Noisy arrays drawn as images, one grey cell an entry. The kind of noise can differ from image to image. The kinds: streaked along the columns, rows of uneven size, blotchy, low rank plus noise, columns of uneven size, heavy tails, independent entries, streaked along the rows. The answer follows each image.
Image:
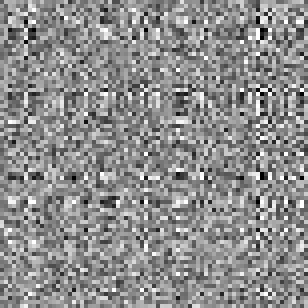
low rank plus noise
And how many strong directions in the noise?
one
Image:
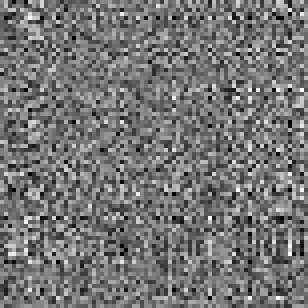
low rank plus noise
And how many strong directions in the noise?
two
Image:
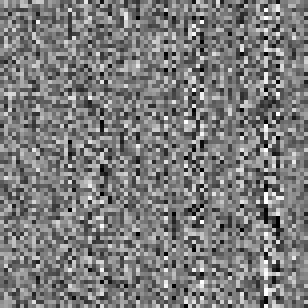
columns of uneven size
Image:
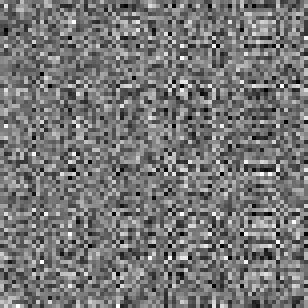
low rank plus noise
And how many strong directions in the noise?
one
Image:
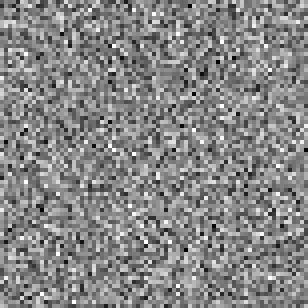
independent entries
